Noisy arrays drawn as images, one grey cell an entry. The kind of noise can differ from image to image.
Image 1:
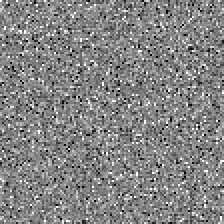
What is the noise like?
heavy tails
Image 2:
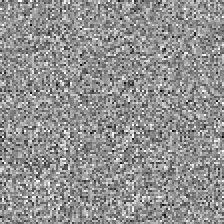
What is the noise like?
low rank plus noise
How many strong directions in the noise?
five to eight
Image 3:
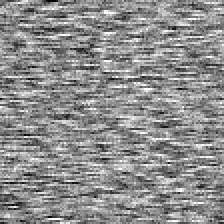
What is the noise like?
streaked along the rows
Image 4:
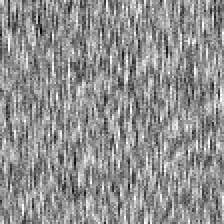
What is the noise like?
streaked along the columns
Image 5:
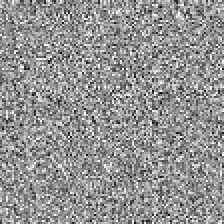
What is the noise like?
low rank plus noise
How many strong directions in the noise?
five to eight
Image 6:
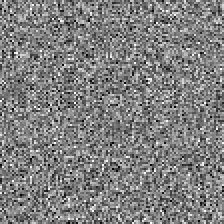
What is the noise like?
low rank plus noise
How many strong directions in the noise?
five to eight
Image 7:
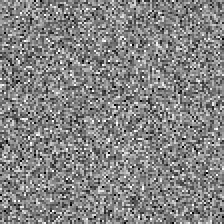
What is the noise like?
independent entries
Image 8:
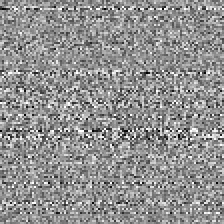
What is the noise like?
rows of uneven size
